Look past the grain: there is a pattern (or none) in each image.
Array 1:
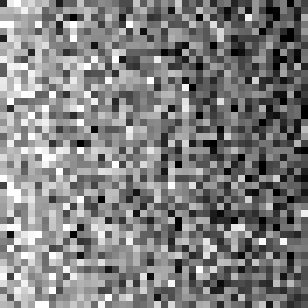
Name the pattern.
a smooth slope
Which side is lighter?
left
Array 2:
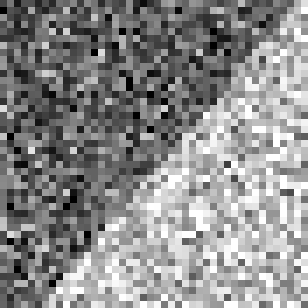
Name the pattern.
a sharp edge
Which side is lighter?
bottom right
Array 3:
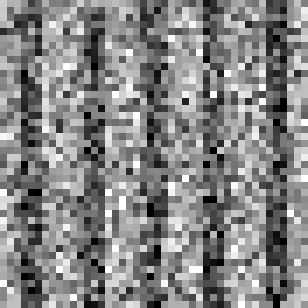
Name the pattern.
vertical stripes
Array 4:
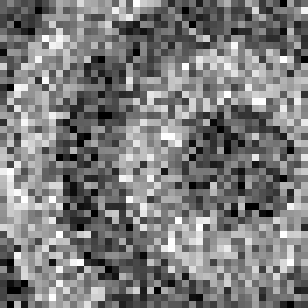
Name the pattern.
rings round one point
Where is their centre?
middle right
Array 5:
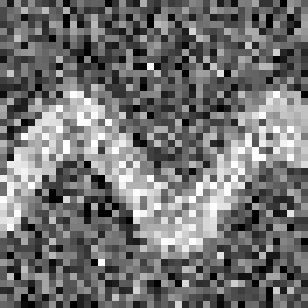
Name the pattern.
a wavy band
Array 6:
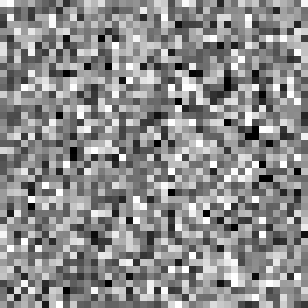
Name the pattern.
only noise
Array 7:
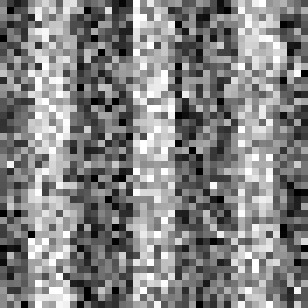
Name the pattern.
vertical stripes
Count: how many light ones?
3
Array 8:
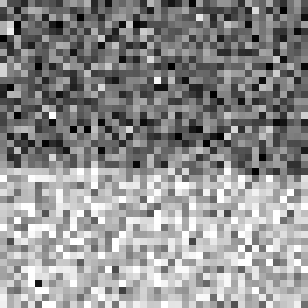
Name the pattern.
a sharp edge
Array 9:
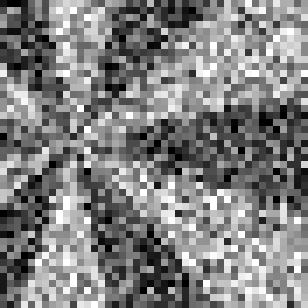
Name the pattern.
spokes from one point
